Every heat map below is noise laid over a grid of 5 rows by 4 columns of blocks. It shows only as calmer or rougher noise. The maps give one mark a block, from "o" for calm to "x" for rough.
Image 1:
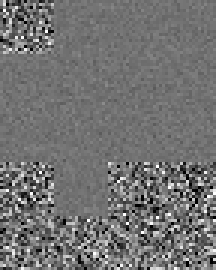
x o o o
o o o o
o o o o
x o x x
x x x x
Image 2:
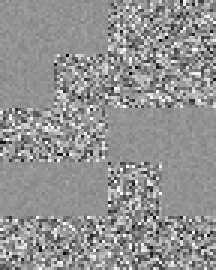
o o x x
o x x x
x x o o
o o x o
x x x x
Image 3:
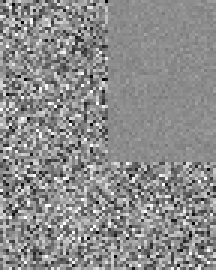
x x o o
x x o o
x x o o
x x x x
x x x x
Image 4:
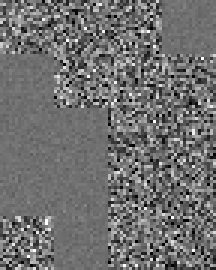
x x x o
o x x x
o o x x
o o x x
x o x x
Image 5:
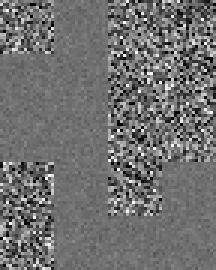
x o x x
o o x x
o o x x
x o x o
x o o o
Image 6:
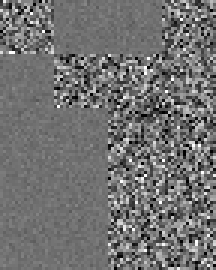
x o o x
o x x x
o o x x
o o x x
o o x x
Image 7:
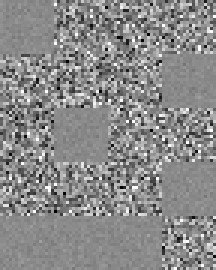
o x x x
x x x o
x o x x
x x x o
o o o x
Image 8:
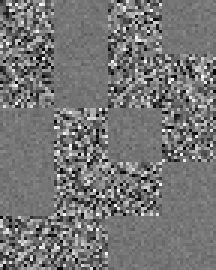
x o x o
x o x x
o x o x
o x x o
x x o o
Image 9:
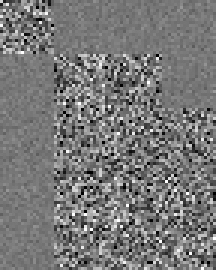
x o o o
o x x o
o x x x
o x x x
o x x x
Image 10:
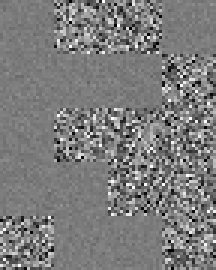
o x x o
o o o x
o x x x
o o x x
x o o x
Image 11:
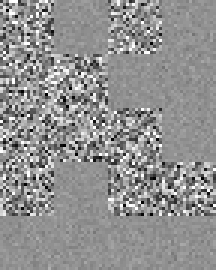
x o x o
x x o o
x x x o
x o x x
o o o o
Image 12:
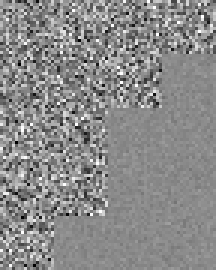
x x x x
x x x o
x x o o
x x o o
x o o o
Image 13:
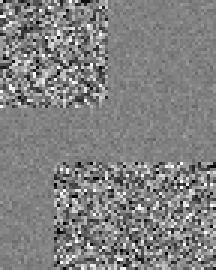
x x o o
x x o o
o o o o
o x x x
o x x x
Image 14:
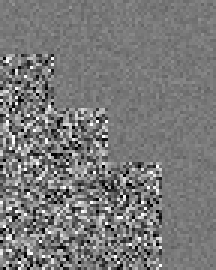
o o o o
x o o o
x x o o
x x x o
x x x o
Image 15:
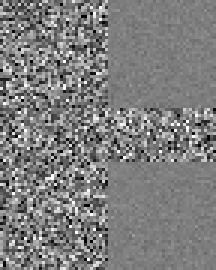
x x o o
x x o o
x x x x
x x o o
x x o o
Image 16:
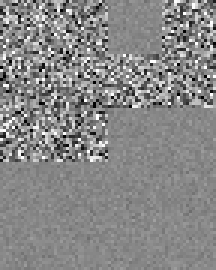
x x o x
x x x x
x x o o
o o o o
o o o o
